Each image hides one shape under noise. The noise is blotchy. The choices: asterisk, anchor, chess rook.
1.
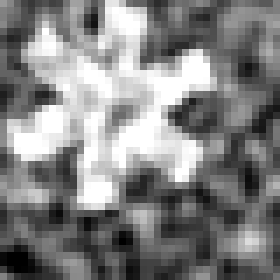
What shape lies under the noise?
asterisk
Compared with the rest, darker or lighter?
lighter
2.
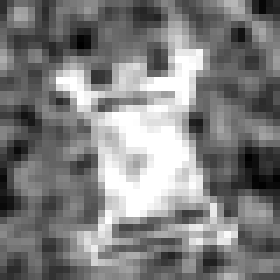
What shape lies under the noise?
chess rook
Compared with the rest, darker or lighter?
lighter
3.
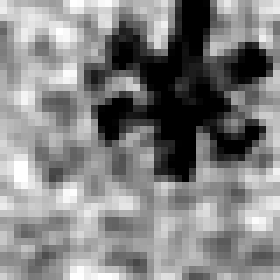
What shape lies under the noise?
asterisk
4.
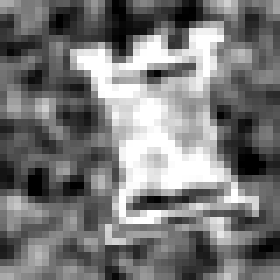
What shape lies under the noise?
chess rook
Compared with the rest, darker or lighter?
lighter
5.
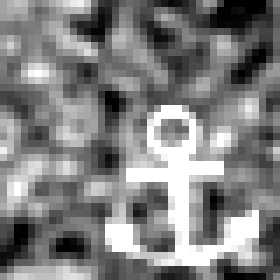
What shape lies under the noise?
anchor
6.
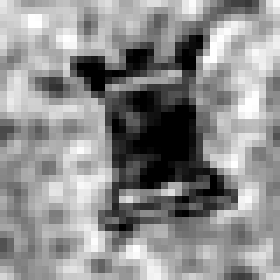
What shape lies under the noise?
chess rook
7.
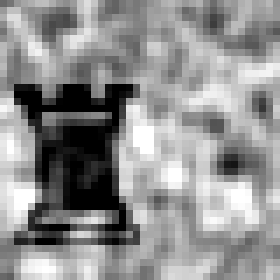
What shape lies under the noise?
chess rook
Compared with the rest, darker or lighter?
darker
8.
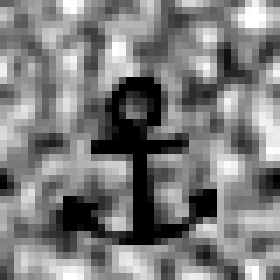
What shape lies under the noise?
anchor
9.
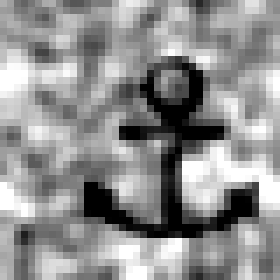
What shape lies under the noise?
anchor
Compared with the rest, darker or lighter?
darker
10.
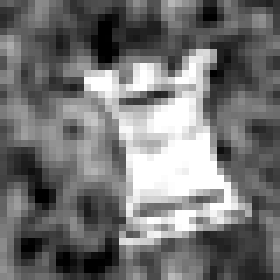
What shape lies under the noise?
chess rook
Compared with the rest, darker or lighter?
lighter
